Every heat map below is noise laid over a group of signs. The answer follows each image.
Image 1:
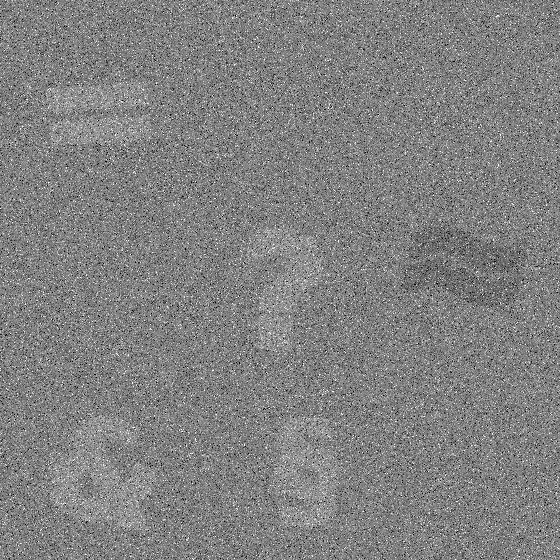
top left: light equals sign; centre: light question mark; middle right: dark approximately sign; bottom left: light ampersand; bottom middle: light section sign
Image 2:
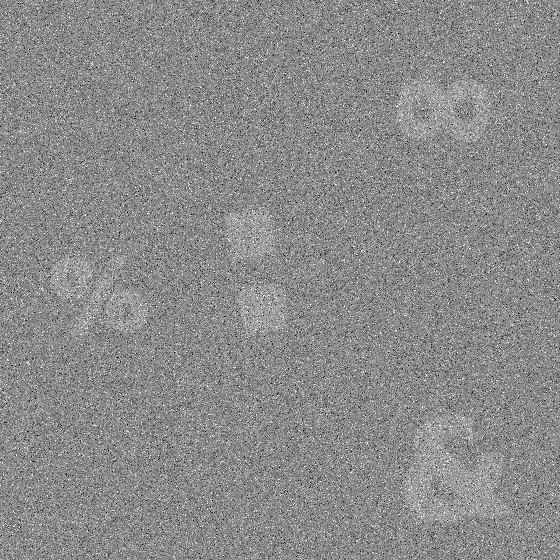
top right: light infinity sign; middle left: light percent sign; centre: light colon; bottom right: light ampersand
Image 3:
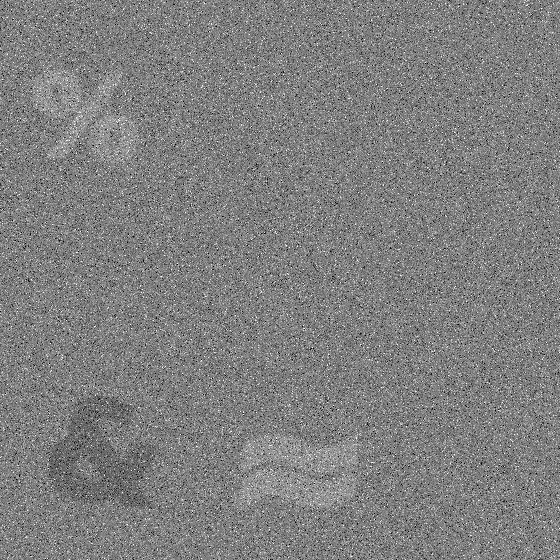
top left: light percent sign; bottom left: dark ampersand; bottom middle: light approximately sign
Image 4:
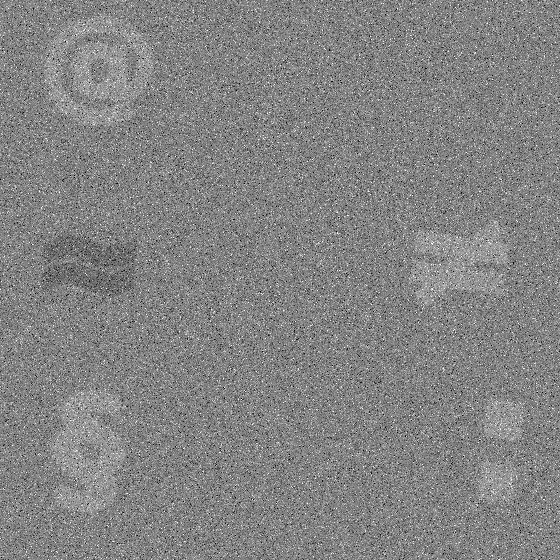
top left: light at sign; middle left: dark approximately sign; middle right: light not-equal sign; bottom left: light section sign; bottom right: light colon
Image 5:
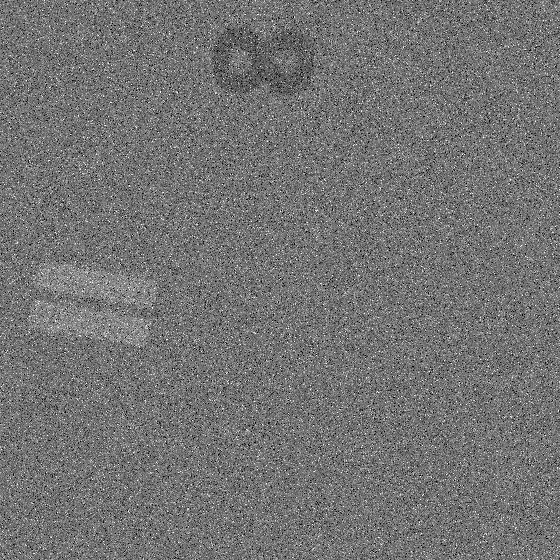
top middle: dark infinity sign; middle left: light equals sign
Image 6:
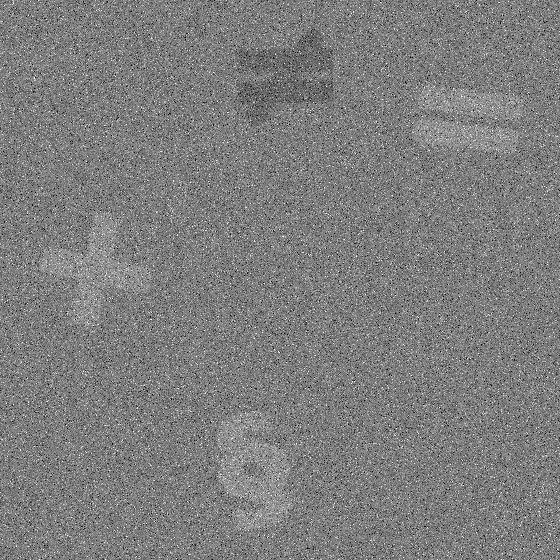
top middle: dark not-equal sign; top right: light equals sign; middle left: light plus sign; bottom middle: light section sign
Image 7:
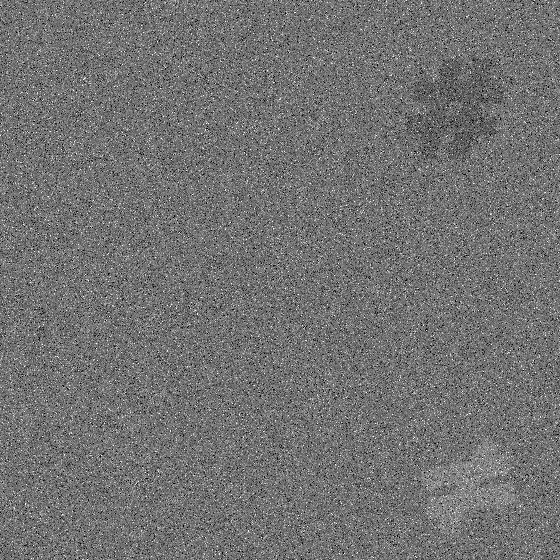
top right: dark hash sign; bottom right: light not-equal sign
